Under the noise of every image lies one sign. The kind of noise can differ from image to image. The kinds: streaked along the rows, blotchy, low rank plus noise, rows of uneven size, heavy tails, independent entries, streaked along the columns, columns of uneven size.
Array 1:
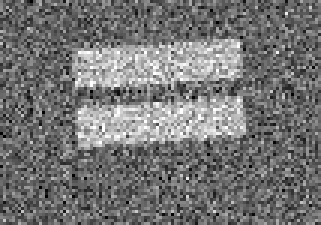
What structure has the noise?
low rank plus noise
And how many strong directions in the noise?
five to eight
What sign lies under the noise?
equals sign
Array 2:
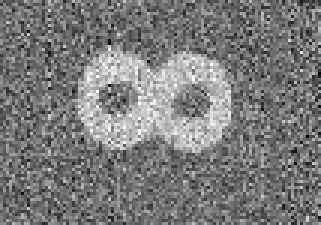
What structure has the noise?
columns of uneven size
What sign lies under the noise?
infinity sign
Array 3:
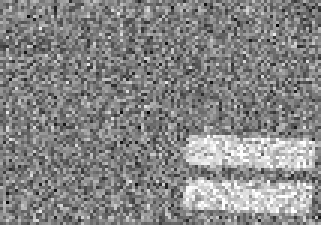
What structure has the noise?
low rank plus noise
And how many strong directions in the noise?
two
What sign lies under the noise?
equals sign
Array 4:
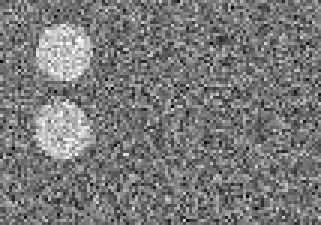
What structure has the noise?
low rank plus noise
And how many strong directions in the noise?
five to eight
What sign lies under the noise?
colon
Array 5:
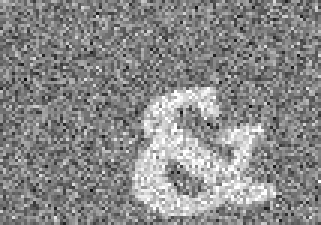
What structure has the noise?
independent entries
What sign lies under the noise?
ampersand
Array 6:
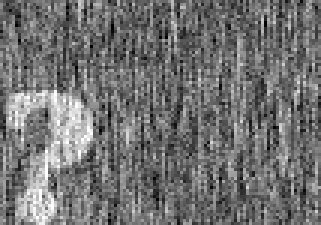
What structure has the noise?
streaked along the columns
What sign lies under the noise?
question mark
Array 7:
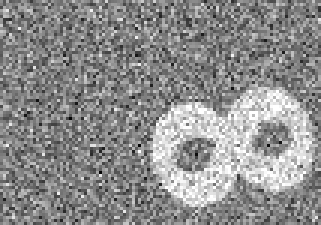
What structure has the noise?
low rank plus noise
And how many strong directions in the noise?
one
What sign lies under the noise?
infinity sign
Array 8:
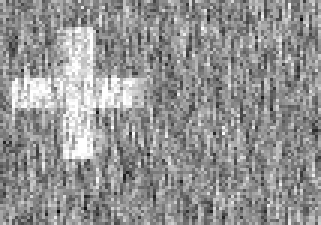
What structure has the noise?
streaked along the columns
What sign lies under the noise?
plus sign
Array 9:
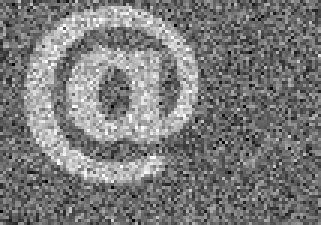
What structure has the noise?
independent entries
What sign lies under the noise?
at sign
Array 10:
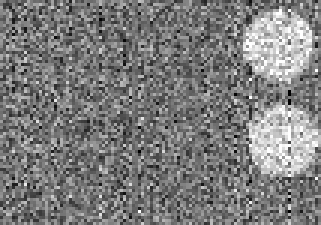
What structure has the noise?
columns of uneven size
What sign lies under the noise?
colon
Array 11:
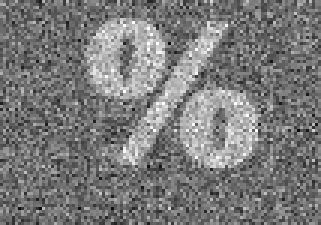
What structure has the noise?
low rank plus noise
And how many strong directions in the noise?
five to eight
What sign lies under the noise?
percent sign
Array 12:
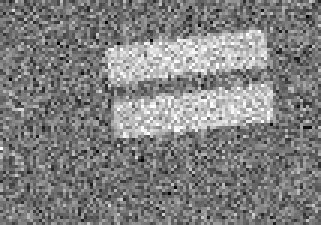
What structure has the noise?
low rank plus noise
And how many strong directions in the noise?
one
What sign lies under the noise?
equals sign
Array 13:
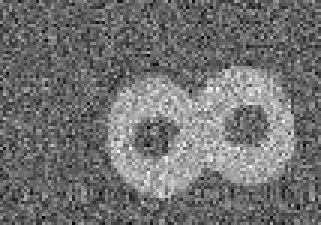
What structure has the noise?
low rank plus noise
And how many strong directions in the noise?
three or four
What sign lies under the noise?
infinity sign
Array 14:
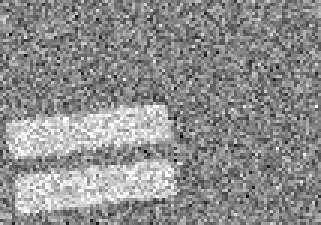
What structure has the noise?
independent entries
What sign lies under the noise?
equals sign
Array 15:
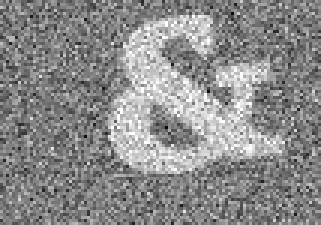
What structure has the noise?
independent entries
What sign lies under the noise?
ampersand
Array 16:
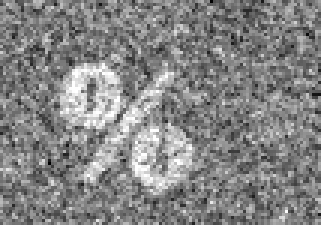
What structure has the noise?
blotchy
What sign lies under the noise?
percent sign
